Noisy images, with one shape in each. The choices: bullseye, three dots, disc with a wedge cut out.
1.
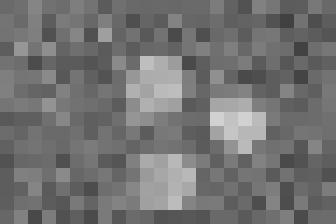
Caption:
light three dots
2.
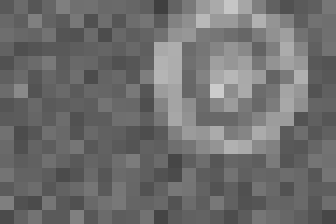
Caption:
light bullseye
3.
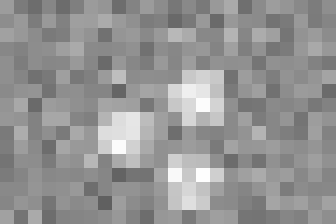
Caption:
light three dots
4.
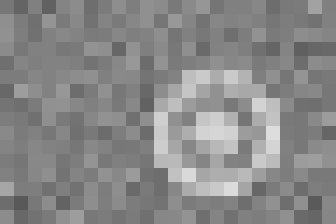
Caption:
light bullseye
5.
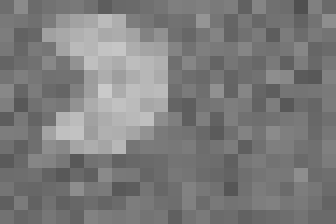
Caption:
light disc with a wedge cut out
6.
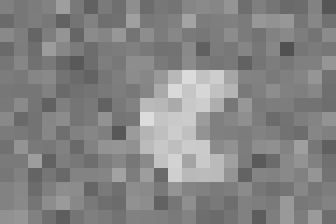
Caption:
light disc with a wedge cut out
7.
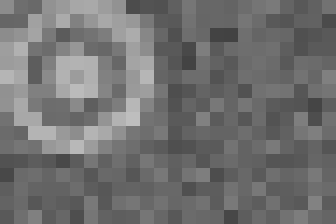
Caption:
light bullseye
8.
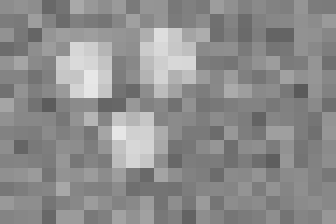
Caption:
light three dots
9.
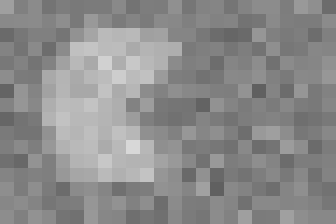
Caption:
light disc with a wedge cut out
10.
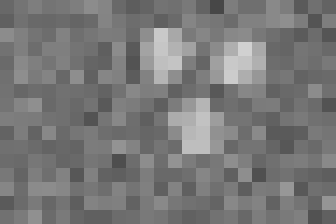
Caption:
light three dots
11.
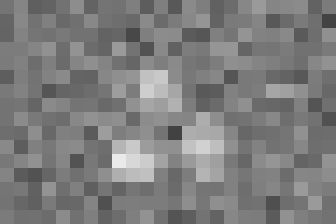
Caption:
light three dots
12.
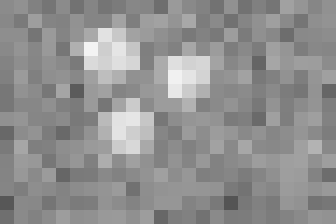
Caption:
light three dots
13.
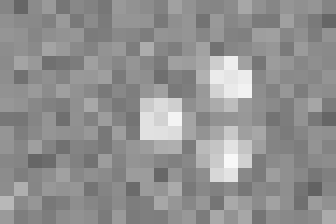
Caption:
light three dots
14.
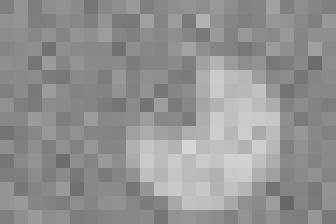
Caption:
light disc with a wedge cut out
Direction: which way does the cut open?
up and left
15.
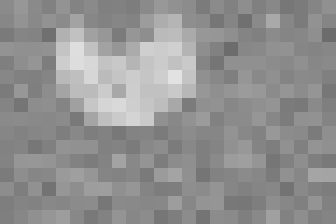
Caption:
light disc with a wedge cut out
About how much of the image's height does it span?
half
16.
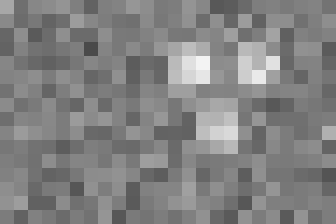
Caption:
light three dots
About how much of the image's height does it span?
half
